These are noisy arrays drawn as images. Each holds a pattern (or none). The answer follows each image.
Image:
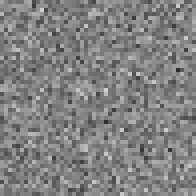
only noise
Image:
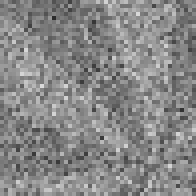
spokes from one point
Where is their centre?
bottom right
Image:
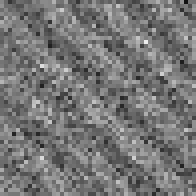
diagonal stripes
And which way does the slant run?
top left to bottom right
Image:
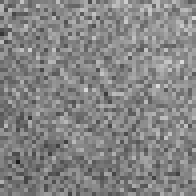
a smooth slope
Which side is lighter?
top right
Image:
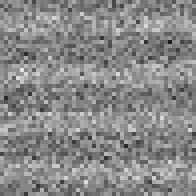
horizontal stripes
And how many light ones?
4
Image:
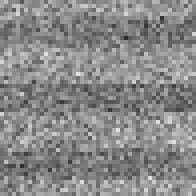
horizontal stripes
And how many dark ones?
3
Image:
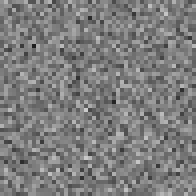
only noise
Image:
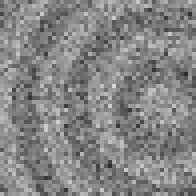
rings round one point
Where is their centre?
middle right
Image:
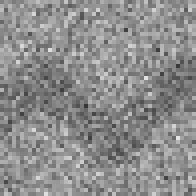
a wavy band
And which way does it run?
left to right
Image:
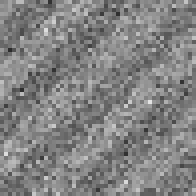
diagonal stripes
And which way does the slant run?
bottom left to top right
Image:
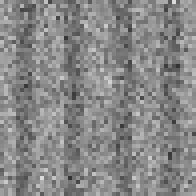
vertical stripes
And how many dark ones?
4
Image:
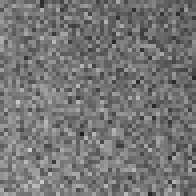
a smooth slope
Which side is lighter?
bottom left
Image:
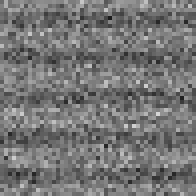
horizontal stripes
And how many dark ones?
5
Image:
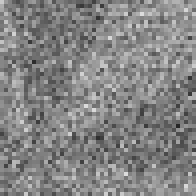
spokes from one point
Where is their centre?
bottom left
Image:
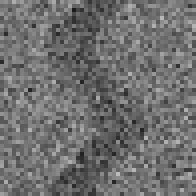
a wavy band
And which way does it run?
top to bottom
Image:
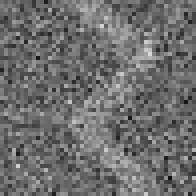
a wavy band
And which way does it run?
top to bottom
